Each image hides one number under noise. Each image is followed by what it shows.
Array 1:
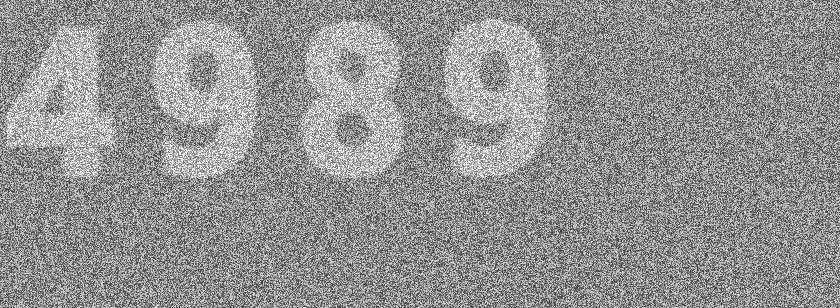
4989
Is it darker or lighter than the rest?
lighter
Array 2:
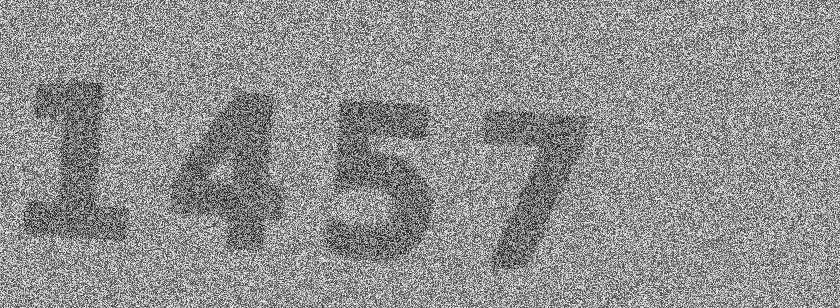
1457
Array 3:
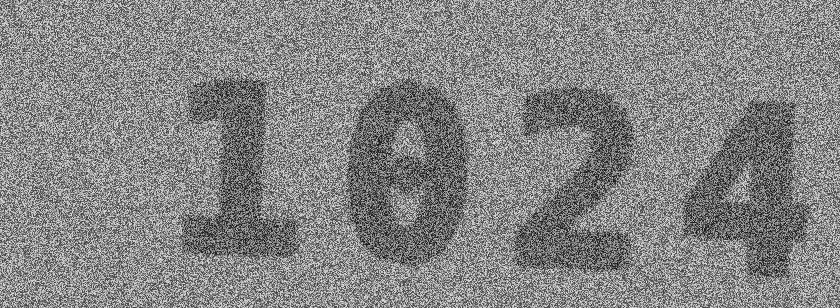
1024
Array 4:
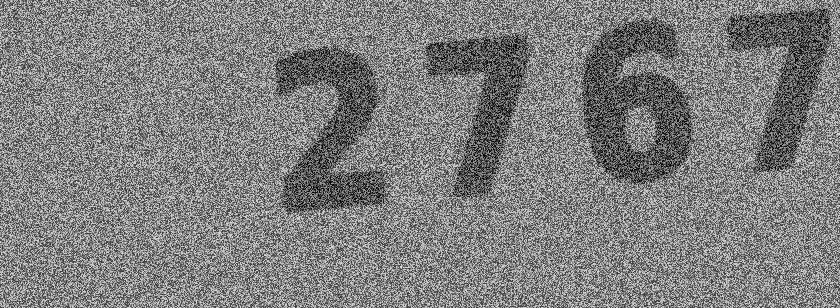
2767
